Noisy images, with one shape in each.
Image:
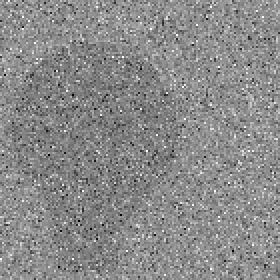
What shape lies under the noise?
light bulb
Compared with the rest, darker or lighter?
darker
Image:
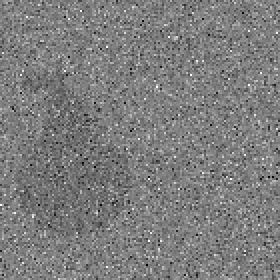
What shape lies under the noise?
pear
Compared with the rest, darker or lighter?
darker
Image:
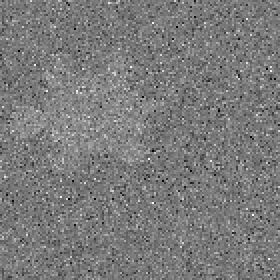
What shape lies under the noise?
turtle
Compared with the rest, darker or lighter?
lighter
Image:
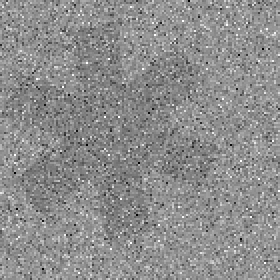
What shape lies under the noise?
asterisk
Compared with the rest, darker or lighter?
darker
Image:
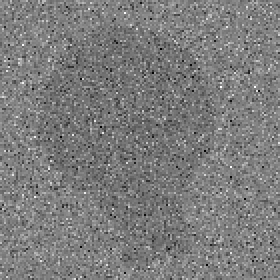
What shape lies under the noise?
light bulb
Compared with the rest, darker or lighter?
darker
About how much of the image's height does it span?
nearly all
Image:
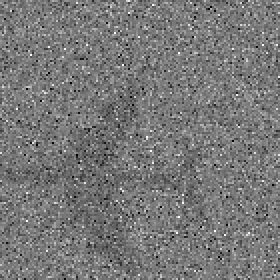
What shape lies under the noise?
airplane
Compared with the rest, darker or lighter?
darker
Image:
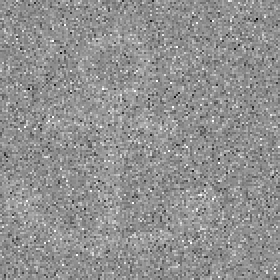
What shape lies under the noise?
anchor
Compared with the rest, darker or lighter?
lighter
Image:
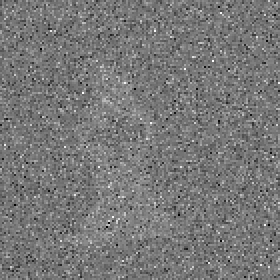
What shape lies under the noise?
chess bishop
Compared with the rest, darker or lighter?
lighter
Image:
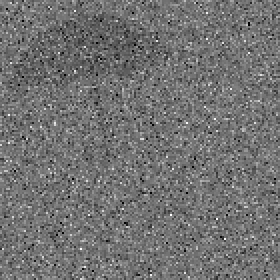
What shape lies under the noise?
umbrella
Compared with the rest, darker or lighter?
darker
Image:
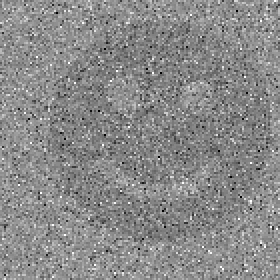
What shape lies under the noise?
smiling face
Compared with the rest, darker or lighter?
darker
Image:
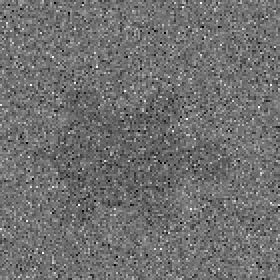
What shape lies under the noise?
turtle
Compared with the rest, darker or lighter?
darker
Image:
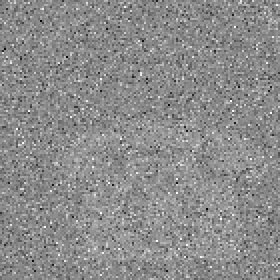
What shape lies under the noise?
telephone
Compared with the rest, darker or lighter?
lighter
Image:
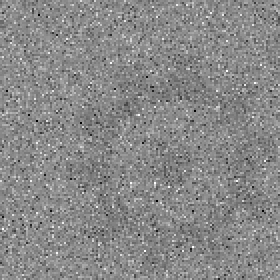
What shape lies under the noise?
gear
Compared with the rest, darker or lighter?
darker
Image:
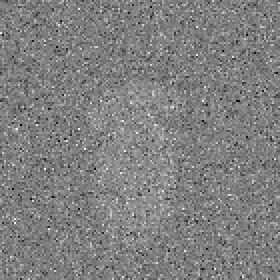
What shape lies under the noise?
footprint
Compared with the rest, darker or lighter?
lighter
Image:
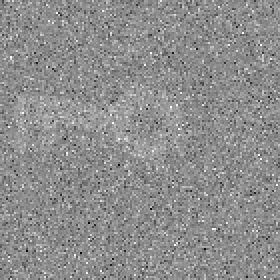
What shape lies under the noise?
key
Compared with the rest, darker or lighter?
lighter
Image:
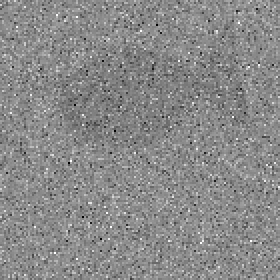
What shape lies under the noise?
fish
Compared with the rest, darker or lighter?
darker
